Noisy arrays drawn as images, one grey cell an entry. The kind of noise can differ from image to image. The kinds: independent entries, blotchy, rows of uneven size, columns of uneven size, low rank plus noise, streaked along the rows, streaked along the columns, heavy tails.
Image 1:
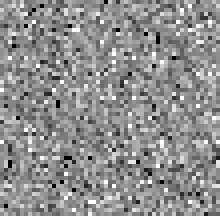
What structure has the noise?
heavy tails
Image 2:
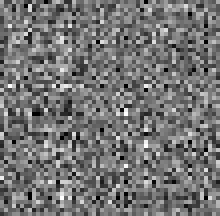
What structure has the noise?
low rank plus noise
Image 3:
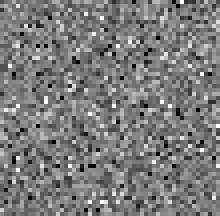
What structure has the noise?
heavy tails
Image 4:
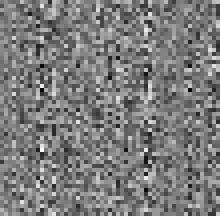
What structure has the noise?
columns of uneven size
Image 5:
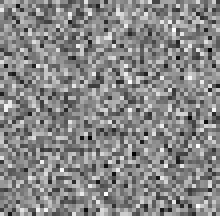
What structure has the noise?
independent entries
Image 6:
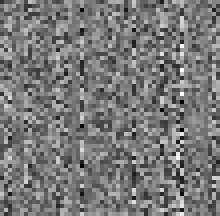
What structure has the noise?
columns of uneven size
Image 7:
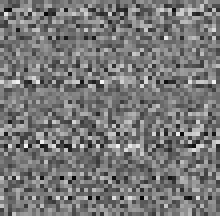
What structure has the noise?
rows of uneven size
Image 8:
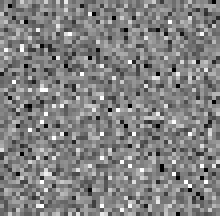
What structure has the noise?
heavy tails
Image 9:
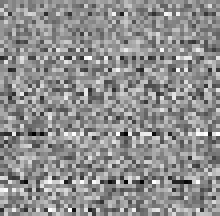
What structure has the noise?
rows of uneven size
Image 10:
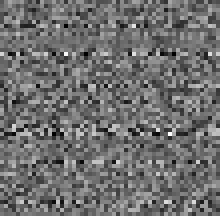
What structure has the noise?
rows of uneven size
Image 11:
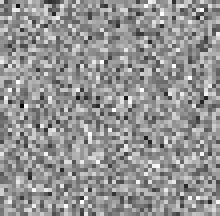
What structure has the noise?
independent entries
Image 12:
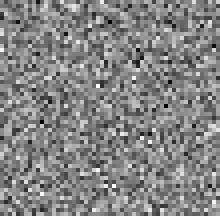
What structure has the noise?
independent entries
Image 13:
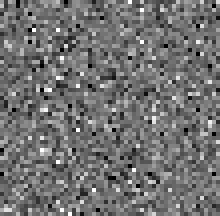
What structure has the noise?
heavy tails
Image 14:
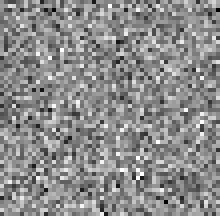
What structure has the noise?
independent entries
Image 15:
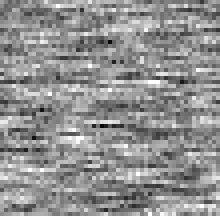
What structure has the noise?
streaked along the rows
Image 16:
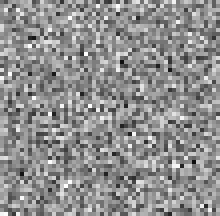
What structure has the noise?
independent entries
